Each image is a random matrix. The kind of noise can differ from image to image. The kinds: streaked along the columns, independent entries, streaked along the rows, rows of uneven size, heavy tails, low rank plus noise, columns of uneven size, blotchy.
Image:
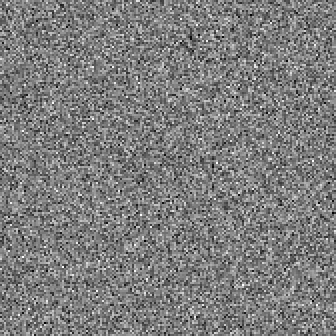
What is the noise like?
independent entries
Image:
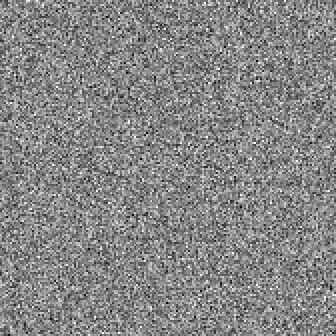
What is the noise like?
independent entries
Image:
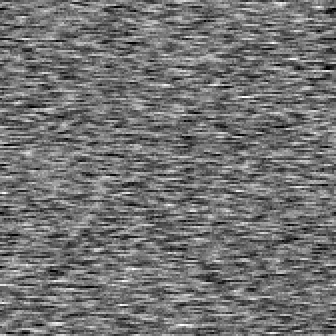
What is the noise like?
streaked along the rows
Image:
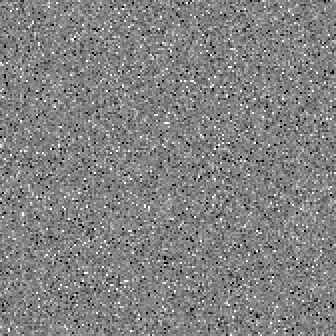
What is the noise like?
heavy tails
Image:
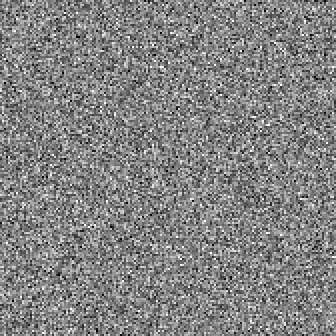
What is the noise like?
independent entries
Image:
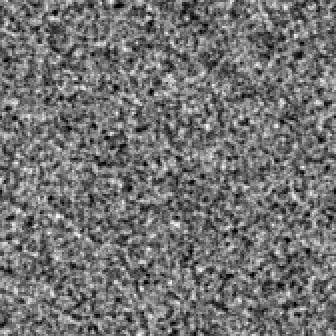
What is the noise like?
blotchy
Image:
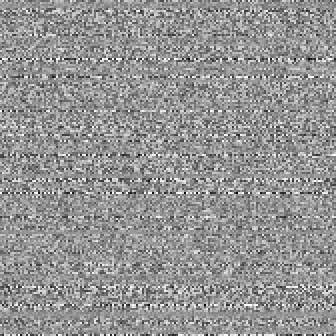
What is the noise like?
rows of uneven size
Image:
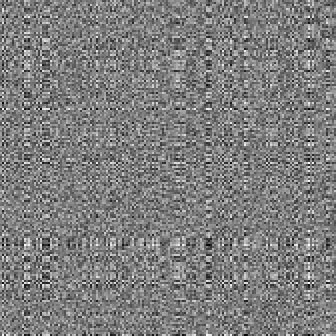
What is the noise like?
low rank plus noise
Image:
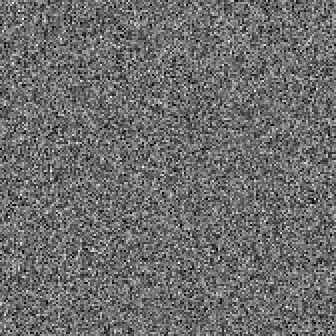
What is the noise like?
independent entries
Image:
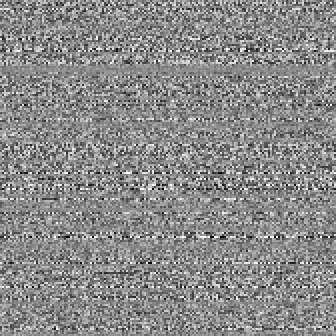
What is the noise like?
rows of uneven size
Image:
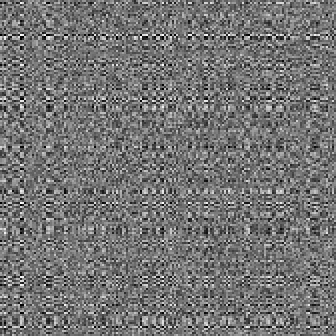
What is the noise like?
low rank plus noise
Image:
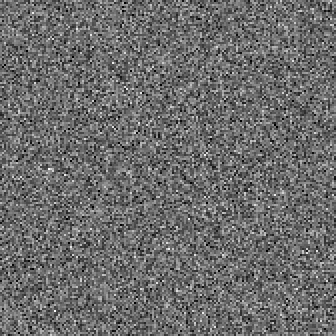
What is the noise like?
independent entries
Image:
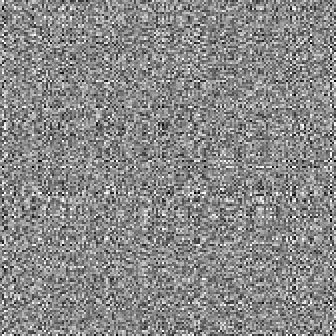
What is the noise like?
low rank plus noise
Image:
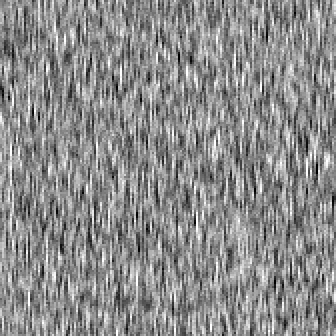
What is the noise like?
streaked along the columns
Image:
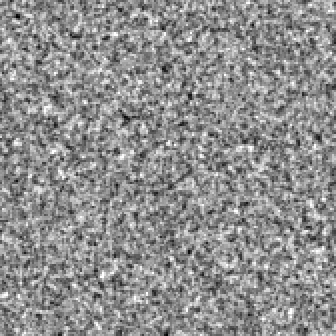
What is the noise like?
blotchy
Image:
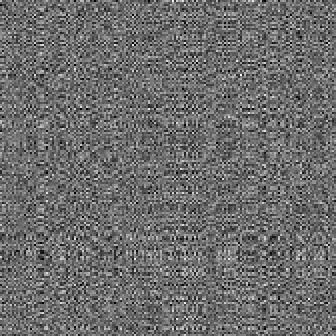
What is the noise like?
low rank plus noise
